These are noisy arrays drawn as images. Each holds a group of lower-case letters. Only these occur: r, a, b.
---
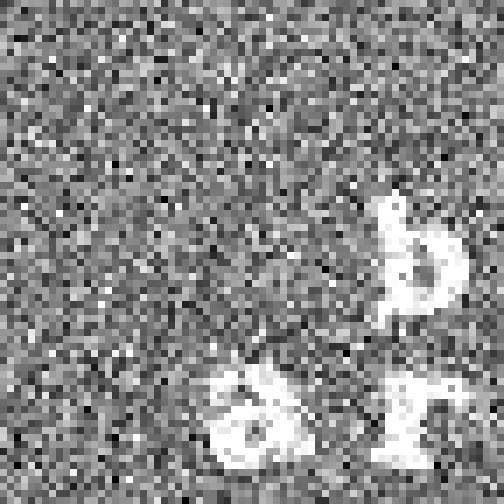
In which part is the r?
bottom right
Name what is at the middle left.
nothing
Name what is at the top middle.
nothing
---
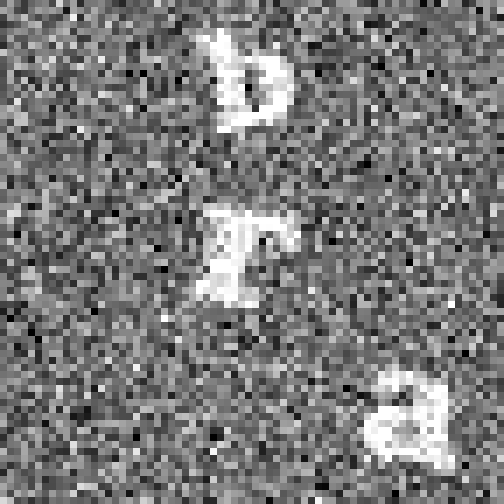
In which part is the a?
bottom right
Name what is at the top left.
nothing
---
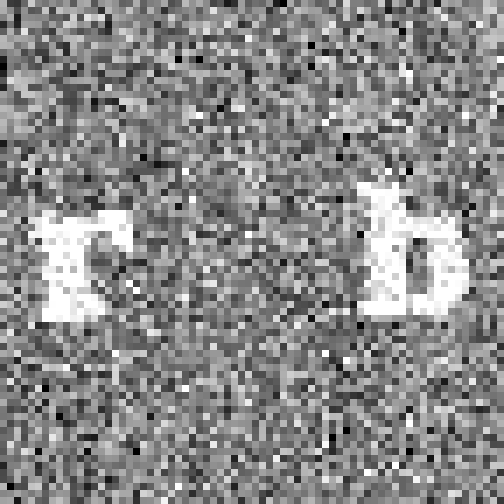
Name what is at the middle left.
r
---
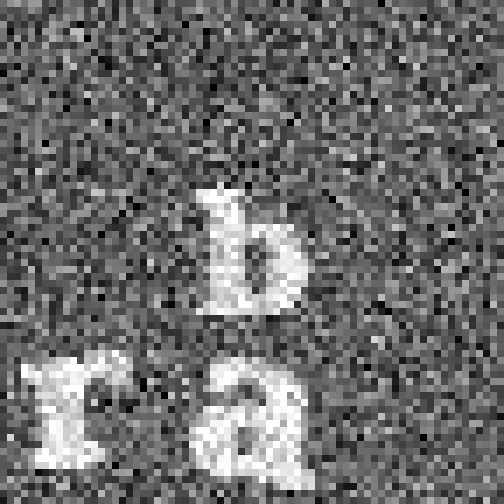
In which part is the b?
centre
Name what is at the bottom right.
nothing
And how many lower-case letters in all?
3
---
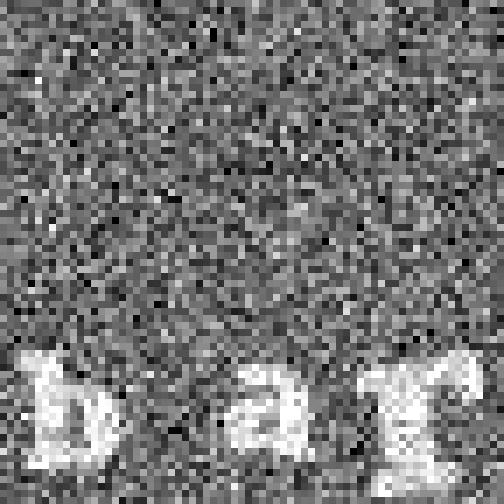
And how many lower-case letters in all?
3
